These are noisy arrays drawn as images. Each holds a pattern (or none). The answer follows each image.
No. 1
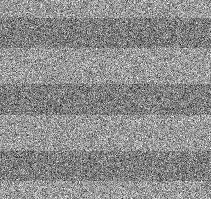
horizontal stripes
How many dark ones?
3
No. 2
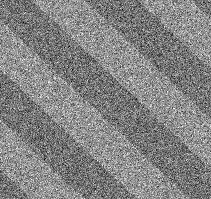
diagonal stripes
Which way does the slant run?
top left to bottom right
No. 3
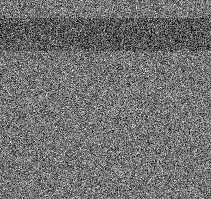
one horizontal stripe
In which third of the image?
top
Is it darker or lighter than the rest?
darker
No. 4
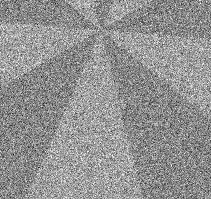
spokes from one point
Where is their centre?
top middle
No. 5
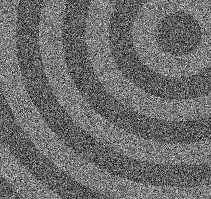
rings round one point
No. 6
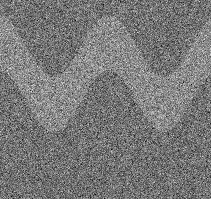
a wavy band
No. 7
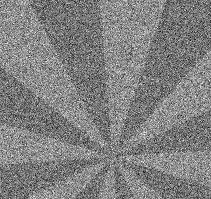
spokes from one point
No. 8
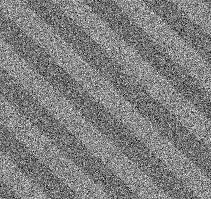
diagonal stripes
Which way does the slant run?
top left to bottom right
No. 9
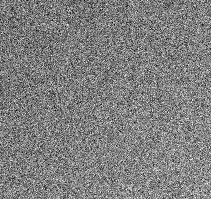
a smooth slope
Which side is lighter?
bottom right
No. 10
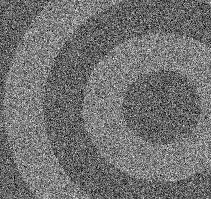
rings round one point
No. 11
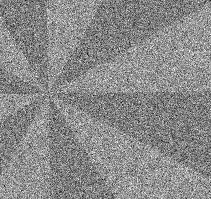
spokes from one point
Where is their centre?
middle left
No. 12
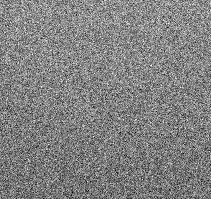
a smooth slope
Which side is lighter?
top
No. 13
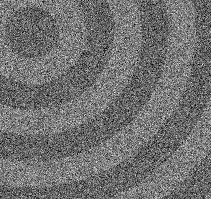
rings round one point
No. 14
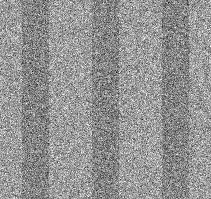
vertical stripes
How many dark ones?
3
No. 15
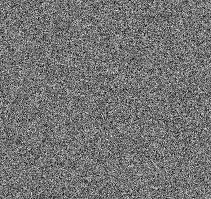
only noise
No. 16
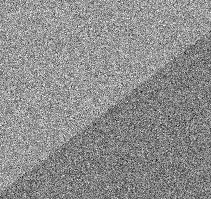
a sharp edge
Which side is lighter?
top left
